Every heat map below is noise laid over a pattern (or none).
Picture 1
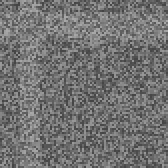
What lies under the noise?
bands of rows crossing bands of columns
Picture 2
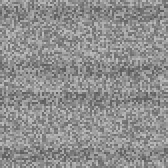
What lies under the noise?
bands of rows
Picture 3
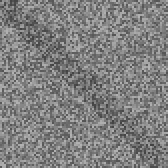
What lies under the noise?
a diagonal band
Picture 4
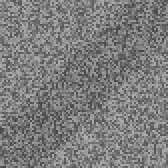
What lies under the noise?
a diagonal band
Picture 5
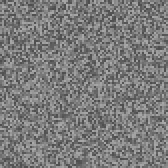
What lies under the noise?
only noise
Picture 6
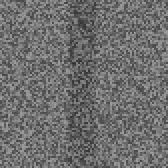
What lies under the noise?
one band of columns
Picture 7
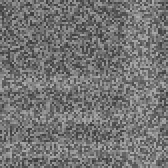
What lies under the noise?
bands of rows crossing bands of columns
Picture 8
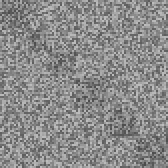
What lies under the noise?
blocks along the diagonal
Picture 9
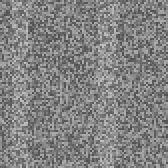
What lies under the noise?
bands of columns
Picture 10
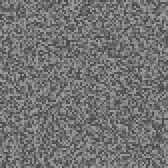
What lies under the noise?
only noise
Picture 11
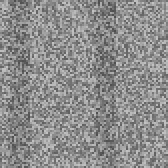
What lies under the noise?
bands of columns
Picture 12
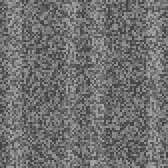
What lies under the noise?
bands of columns
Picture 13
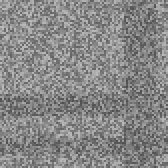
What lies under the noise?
bands of rows crossing bands of columns
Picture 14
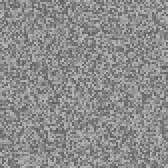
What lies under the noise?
only noise
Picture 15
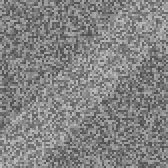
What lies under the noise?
a diagonal band
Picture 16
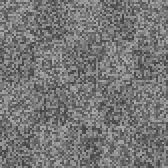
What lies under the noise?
a checkerboard
